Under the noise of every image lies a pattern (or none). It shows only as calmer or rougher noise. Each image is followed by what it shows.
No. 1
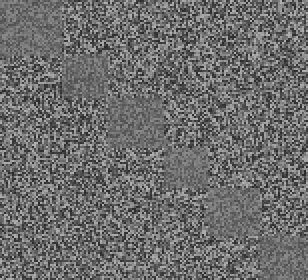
blocks along the diagonal
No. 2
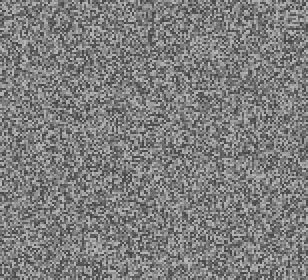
only noise
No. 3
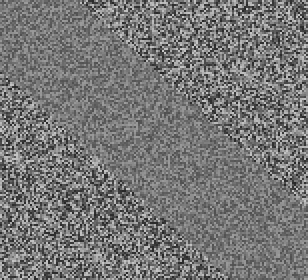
a diagonal band
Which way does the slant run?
top left to bottom right
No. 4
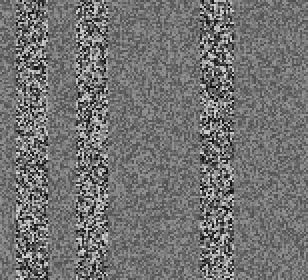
bands of columns
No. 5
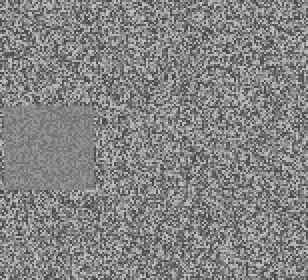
one block
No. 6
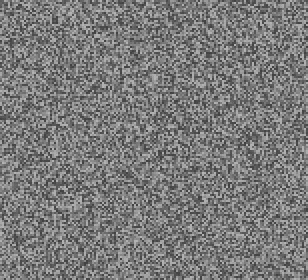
only noise
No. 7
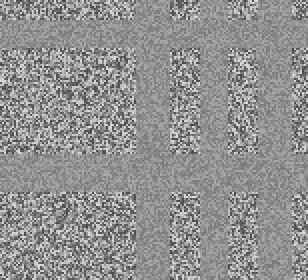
bands of rows crossing bands of columns
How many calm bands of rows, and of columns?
2 and 3
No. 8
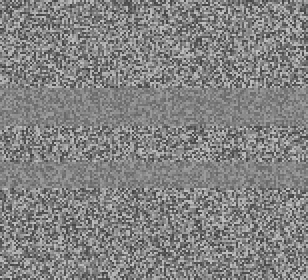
bands of rows
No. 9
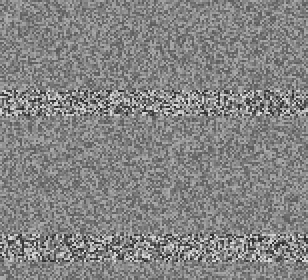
bands of rows
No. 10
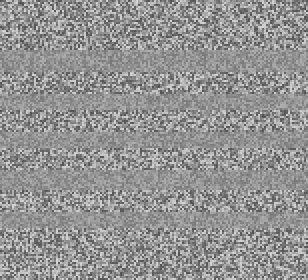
bands of rows
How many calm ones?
5
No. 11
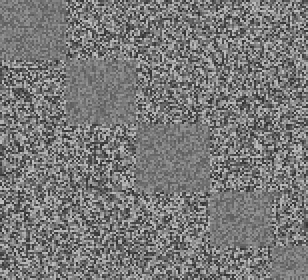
blocks along the diagonal
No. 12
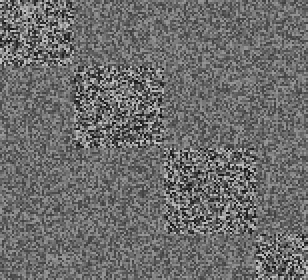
blocks along the diagonal
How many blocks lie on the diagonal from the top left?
4
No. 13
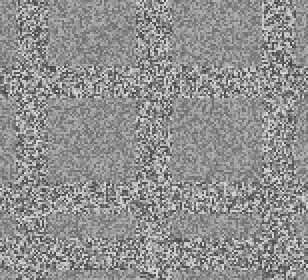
bands of rows crossing bands of columns
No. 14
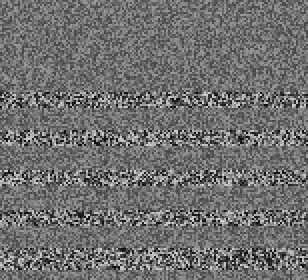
bands of rows
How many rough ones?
5
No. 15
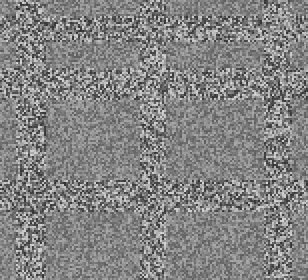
bands of rows crossing bands of columns
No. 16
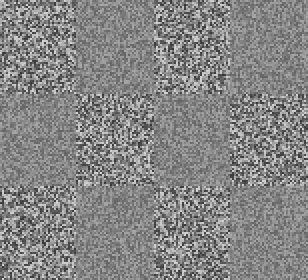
a checkerboard
